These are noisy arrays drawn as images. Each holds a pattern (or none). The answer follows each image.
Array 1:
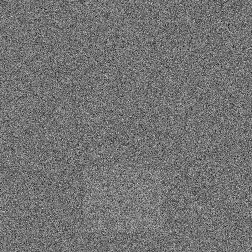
one block
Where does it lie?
bottom middle
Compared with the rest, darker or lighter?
lighter
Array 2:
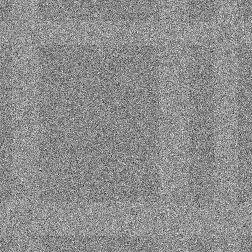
bands of rows crossing bands of columns
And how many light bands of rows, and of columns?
2 and 3
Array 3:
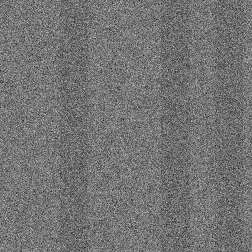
bands of columns
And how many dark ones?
3
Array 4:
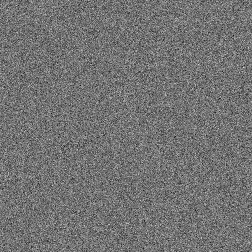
only noise
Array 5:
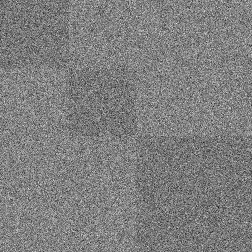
blocks along the diagonal
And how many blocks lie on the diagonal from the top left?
3
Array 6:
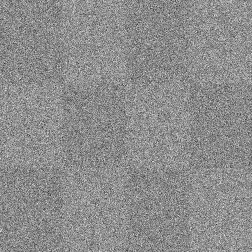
a checkerboard
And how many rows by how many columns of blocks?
3 by 4
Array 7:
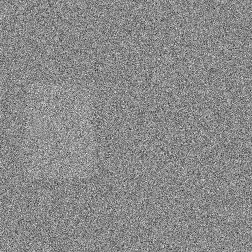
one block
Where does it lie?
middle left
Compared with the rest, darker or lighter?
lighter
